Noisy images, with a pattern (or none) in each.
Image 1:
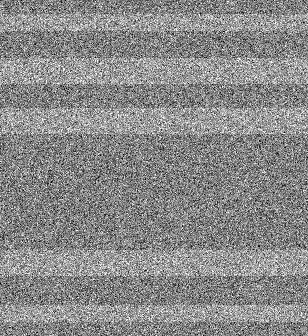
bands of rows
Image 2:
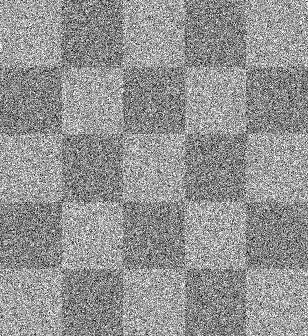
a checkerboard
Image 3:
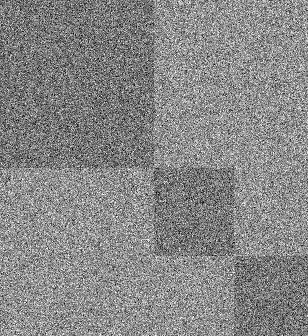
blocks along the diagonal
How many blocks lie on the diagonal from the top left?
3
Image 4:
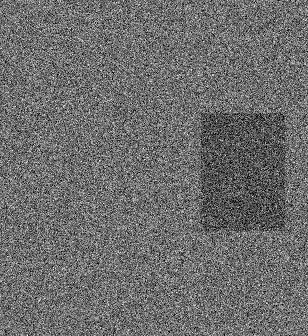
one block
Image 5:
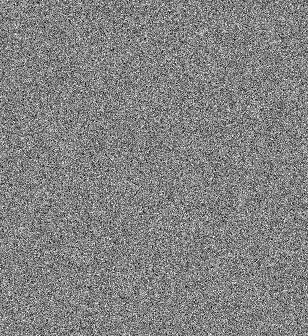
only noise
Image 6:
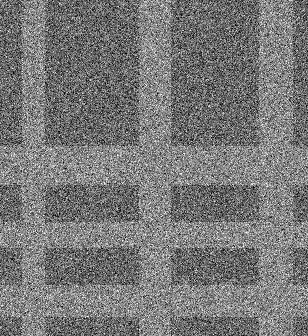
bands of rows crossing bands of columns
